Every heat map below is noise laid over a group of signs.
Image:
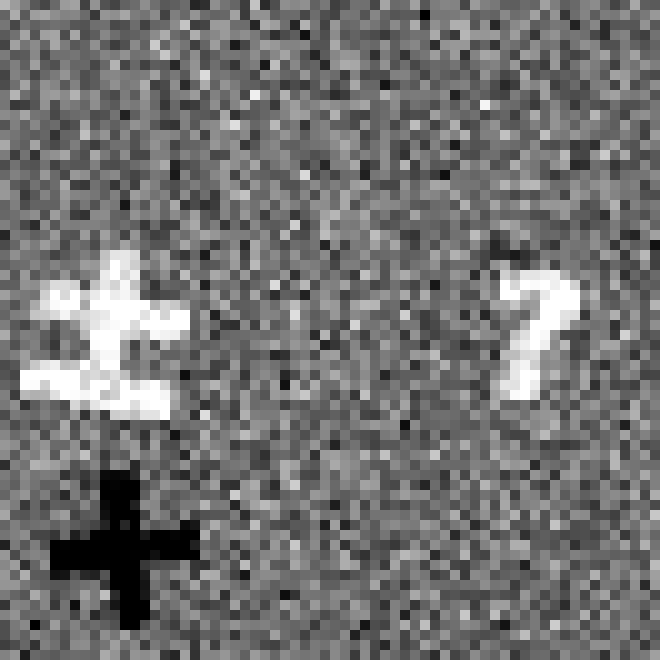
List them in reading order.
middle left: light plus-minus sign; middle right: light question mark; bottom left: dark plus sign
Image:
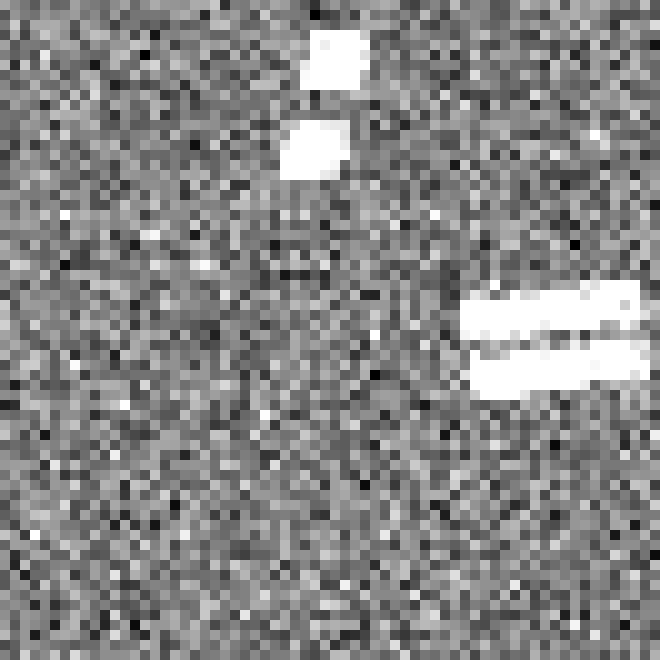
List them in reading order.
top middle: light colon; middle right: light equals sign
